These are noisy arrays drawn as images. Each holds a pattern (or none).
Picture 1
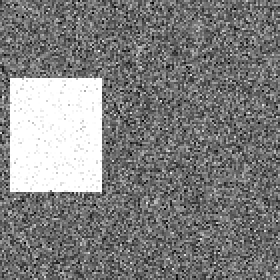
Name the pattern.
one block
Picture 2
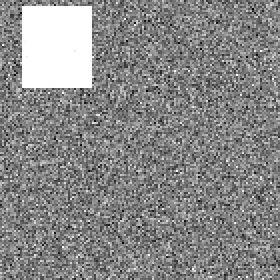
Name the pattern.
one block
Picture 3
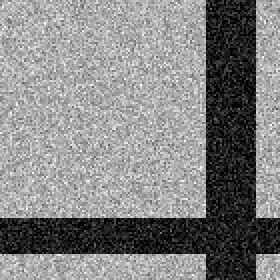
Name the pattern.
bands of rows crossing bands of columns
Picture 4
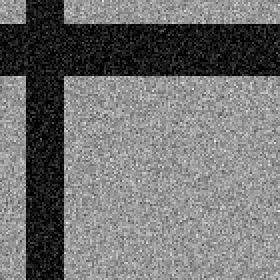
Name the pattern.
bands of rows crossing bands of columns
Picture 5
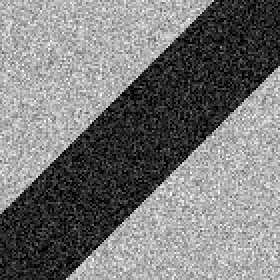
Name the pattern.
a diagonal band
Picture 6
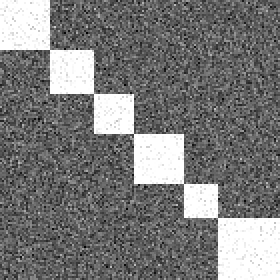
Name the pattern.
blocks along the diagonal
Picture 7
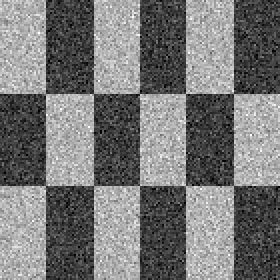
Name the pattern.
a checkerboard
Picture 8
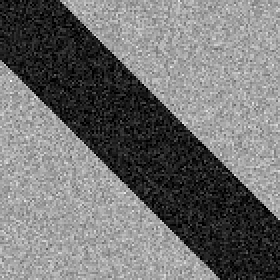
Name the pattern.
a diagonal band
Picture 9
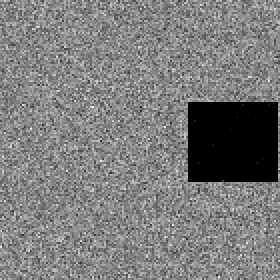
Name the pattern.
one block
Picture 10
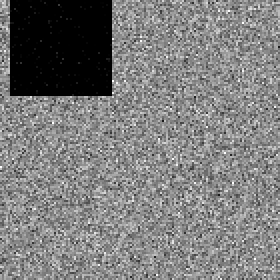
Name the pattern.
one block
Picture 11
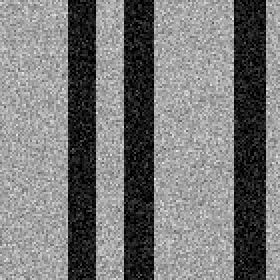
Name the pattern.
bands of columns
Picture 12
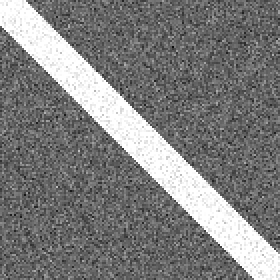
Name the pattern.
a diagonal band
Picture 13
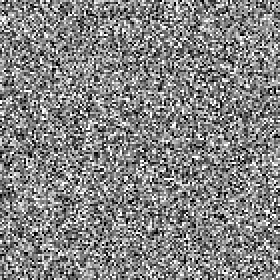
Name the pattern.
only noise
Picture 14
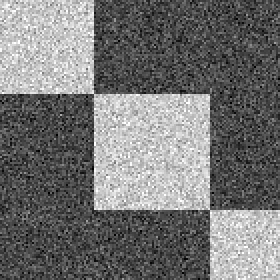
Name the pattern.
blocks along the diagonal
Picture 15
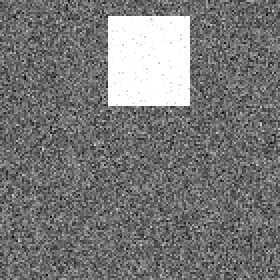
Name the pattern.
one block
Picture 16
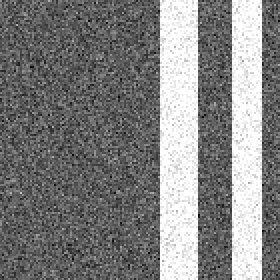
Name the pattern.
bands of columns
